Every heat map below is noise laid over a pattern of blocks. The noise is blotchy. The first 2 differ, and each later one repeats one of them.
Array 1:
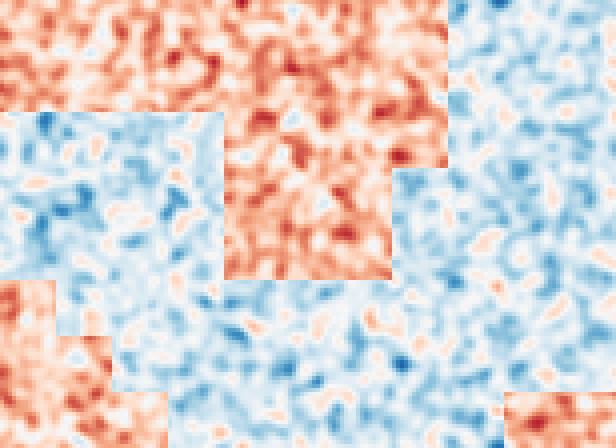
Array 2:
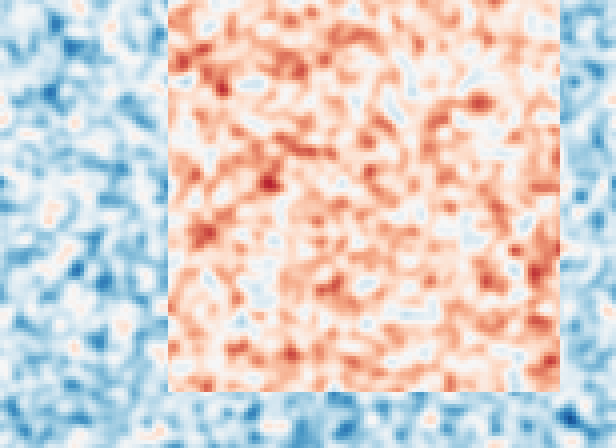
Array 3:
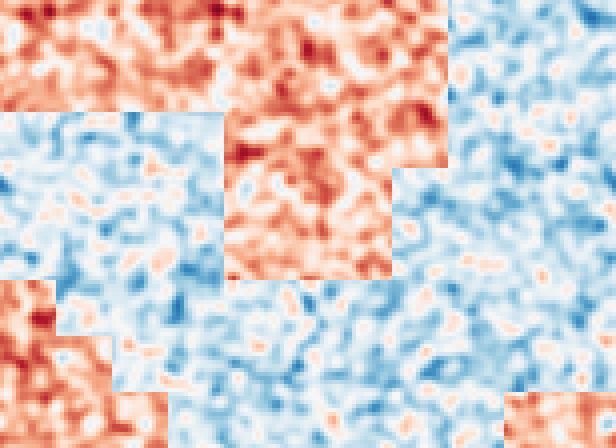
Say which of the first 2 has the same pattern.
1
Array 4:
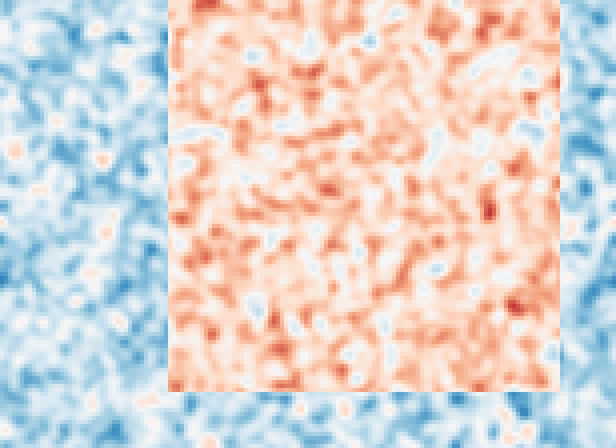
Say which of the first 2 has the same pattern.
2
